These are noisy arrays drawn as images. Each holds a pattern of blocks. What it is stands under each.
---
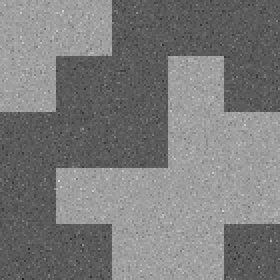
mirrored about the diagonal from the top left
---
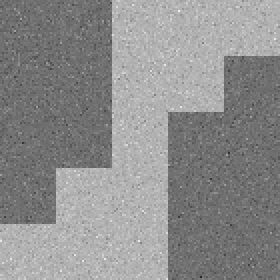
the same after a half turn
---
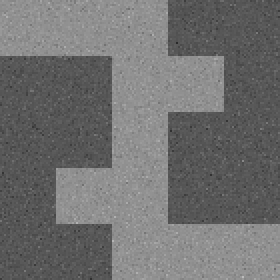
the same after a half turn
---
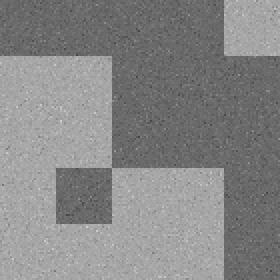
mirrored about the diagonal from the bottom left
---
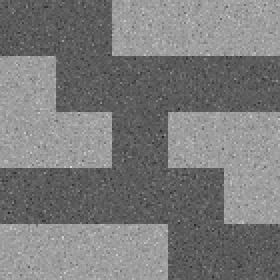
the same after a half turn
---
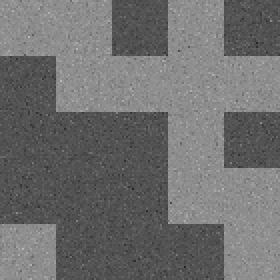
mirrored about the diagonal from the bottom left
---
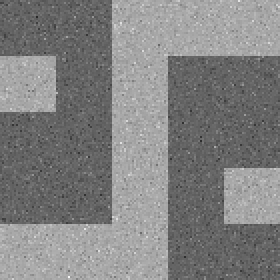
the same after a half turn
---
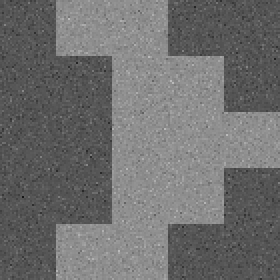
top and bottom mirror each other
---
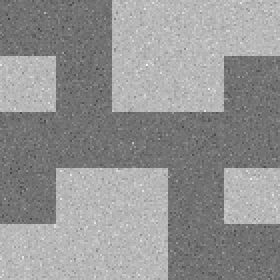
the same after a half turn
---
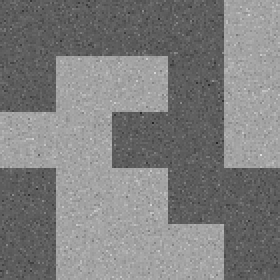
no symmetry
